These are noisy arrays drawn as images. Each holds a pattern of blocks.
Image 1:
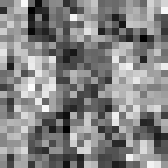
top and bottom mirror each other
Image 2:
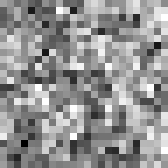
no symmetry
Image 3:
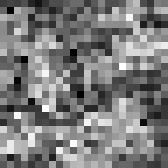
no symmetry
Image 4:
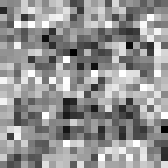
the same after a half turn
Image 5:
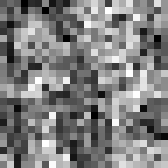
no symmetry
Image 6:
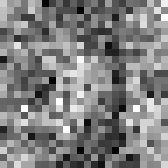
top and bottom mirror each other
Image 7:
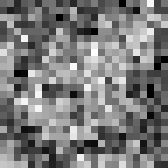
mirrored about the diagonal from the bottom left
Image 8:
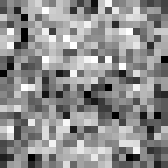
left and right mirror each other
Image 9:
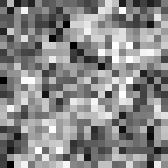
mirrored about the diagonal from the top left
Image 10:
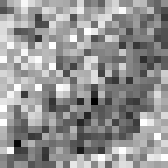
mirrored about the diagonal from the top left
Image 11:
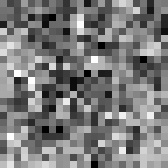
no symmetry
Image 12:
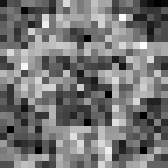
left and right mirror each other
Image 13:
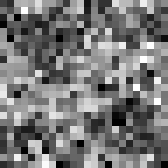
the same after a half turn
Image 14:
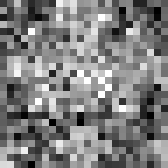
left and right mirror each other
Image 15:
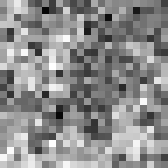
no symmetry
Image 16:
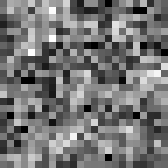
no symmetry
